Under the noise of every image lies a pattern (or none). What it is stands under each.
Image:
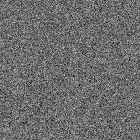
only noise
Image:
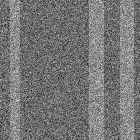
bands of columns
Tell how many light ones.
3
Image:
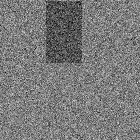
one block
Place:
top middle
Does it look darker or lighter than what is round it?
darker
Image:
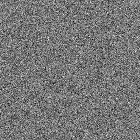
only noise
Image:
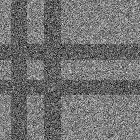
bands of rows crossing bands of columns
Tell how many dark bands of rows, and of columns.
2 and 2
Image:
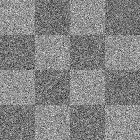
a checkerboard
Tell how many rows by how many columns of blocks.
4 by 4
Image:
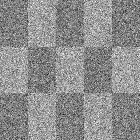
a checkerboard
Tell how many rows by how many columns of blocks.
3 by 5
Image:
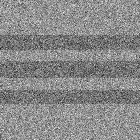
bands of rows
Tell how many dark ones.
3
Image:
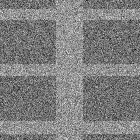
bands of rows crossing bands of columns
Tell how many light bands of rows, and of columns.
3 and 1
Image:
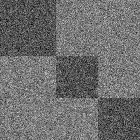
blocks along the diagonal
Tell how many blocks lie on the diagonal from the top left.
3
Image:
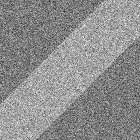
a diagonal band
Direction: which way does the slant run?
bottom left to top right
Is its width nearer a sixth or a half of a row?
a half
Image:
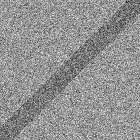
a diagonal band
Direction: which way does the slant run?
bottom left to top right
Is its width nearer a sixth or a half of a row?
a sixth
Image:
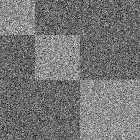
blocks along the diagonal
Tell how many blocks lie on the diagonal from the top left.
3
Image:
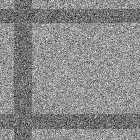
bands of rows crossing bands of columns
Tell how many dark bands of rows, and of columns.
2 and 1
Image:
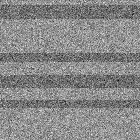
bands of rows
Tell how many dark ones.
4
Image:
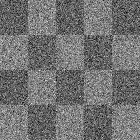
a checkerboard
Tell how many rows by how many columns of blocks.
4 by 5
